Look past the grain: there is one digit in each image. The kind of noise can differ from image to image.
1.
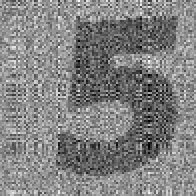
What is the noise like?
low rank plus noise
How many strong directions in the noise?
one
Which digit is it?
5
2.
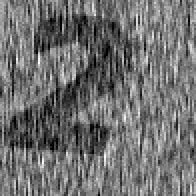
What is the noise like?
streaked along the columns
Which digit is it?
2
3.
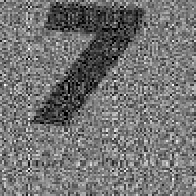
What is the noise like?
low rank plus noise
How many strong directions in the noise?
three or four
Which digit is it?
7
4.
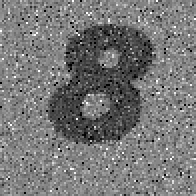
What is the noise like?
heavy tails
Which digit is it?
8
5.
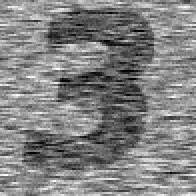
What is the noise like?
streaked along the rows
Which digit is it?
3
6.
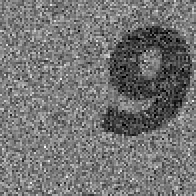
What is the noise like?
independent entries
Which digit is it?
9
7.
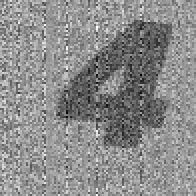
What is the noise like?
columns of uneven size
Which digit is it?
4
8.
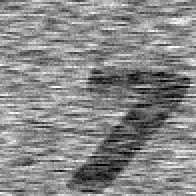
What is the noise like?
streaked along the rows
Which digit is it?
7
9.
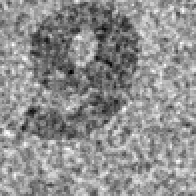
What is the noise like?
blotchy
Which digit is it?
9
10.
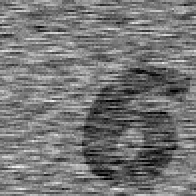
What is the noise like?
streaked along the rows
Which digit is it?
6
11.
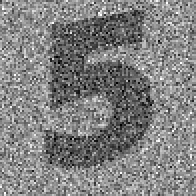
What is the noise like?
independent entries
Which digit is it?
5
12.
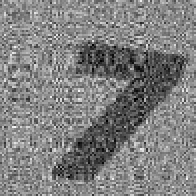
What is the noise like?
low rank plus noise
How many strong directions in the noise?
two
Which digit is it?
7
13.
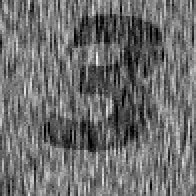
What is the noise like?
streaked along the columns
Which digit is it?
3
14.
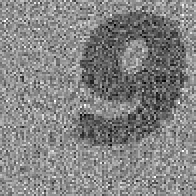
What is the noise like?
low rank plus noise
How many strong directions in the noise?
five to eight
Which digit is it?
9
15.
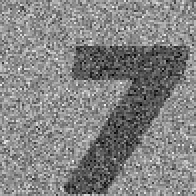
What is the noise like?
independent entries
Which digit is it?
7
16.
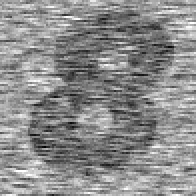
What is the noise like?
streaked along the rows
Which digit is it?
8
